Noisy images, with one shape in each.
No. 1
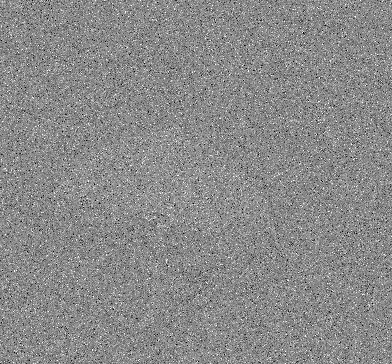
umbrella
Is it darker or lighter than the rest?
lighter
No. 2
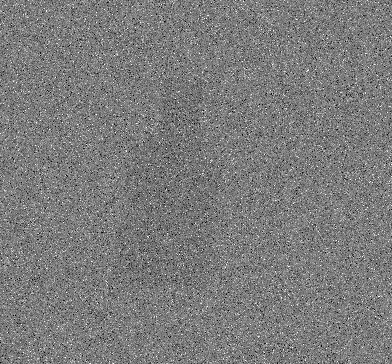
bottle
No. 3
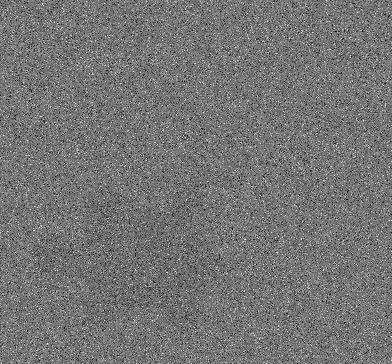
turtle
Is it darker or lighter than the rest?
darker
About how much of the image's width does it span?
half
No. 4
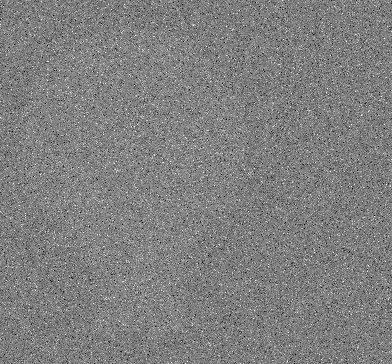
light bulb
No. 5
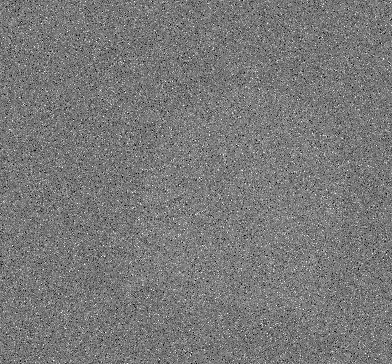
ghost
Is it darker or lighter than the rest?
lighter
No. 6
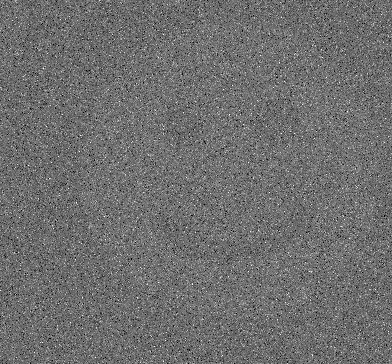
smiling face
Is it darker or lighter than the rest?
lighter
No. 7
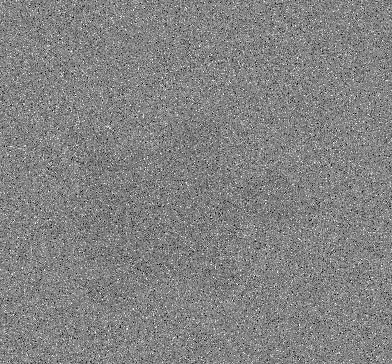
turtle
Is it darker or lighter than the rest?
darker
